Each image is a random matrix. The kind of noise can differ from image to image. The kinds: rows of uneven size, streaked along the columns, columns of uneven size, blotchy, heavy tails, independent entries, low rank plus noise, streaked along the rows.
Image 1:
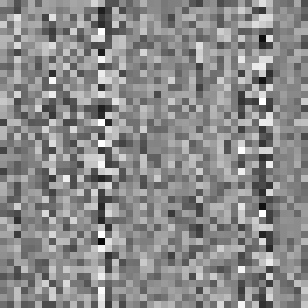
columns of uneven size
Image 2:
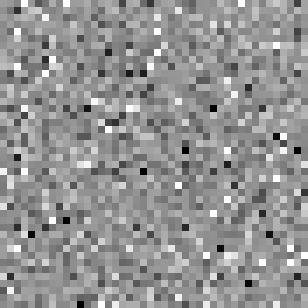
heavy tails
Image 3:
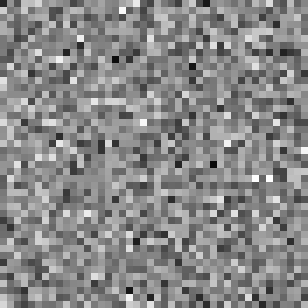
independent entries
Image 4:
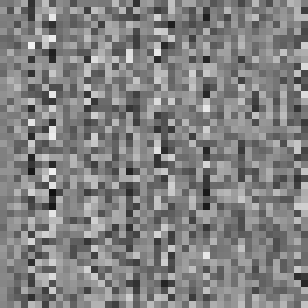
columns of uneven size
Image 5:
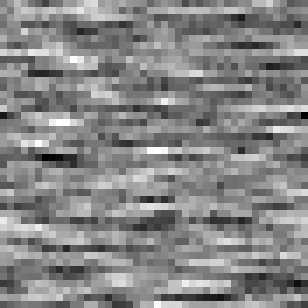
streaked along the rows
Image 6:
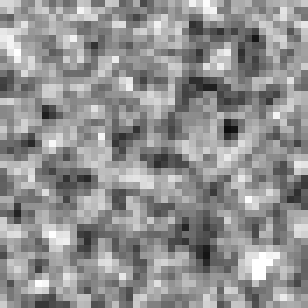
blotchy
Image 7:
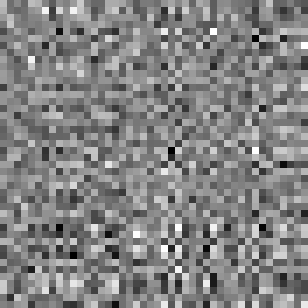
low rank plus noise
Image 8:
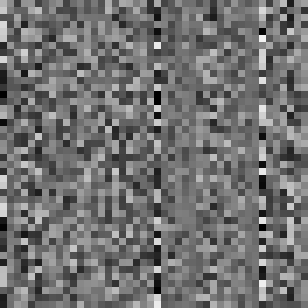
columns of uneven size
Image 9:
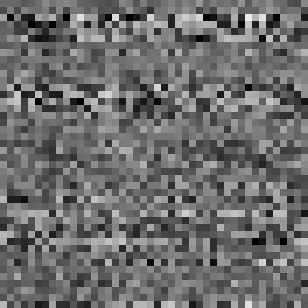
rows of uneven size
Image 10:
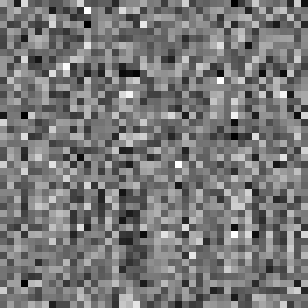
low rank plus noise
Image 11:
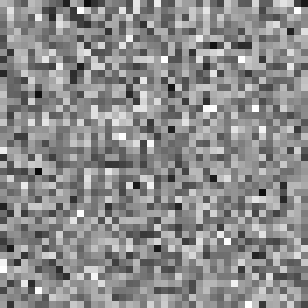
independent entries
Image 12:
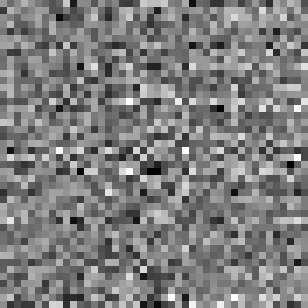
low rank plus noise
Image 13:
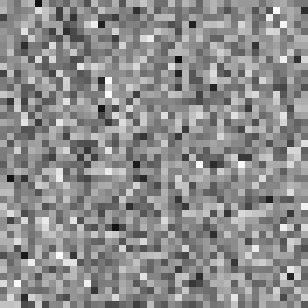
independent entries
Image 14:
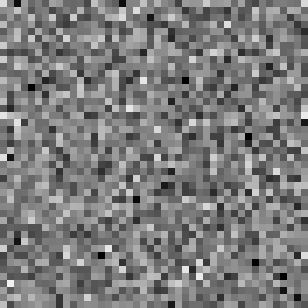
independent entries
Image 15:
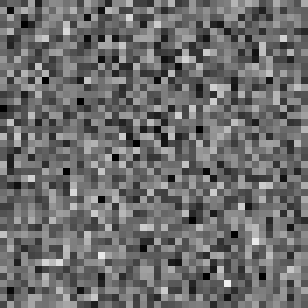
independent entries
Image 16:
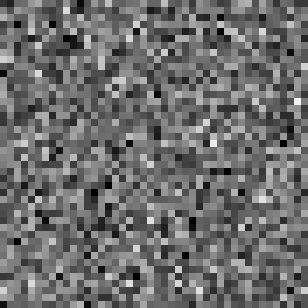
independent entries
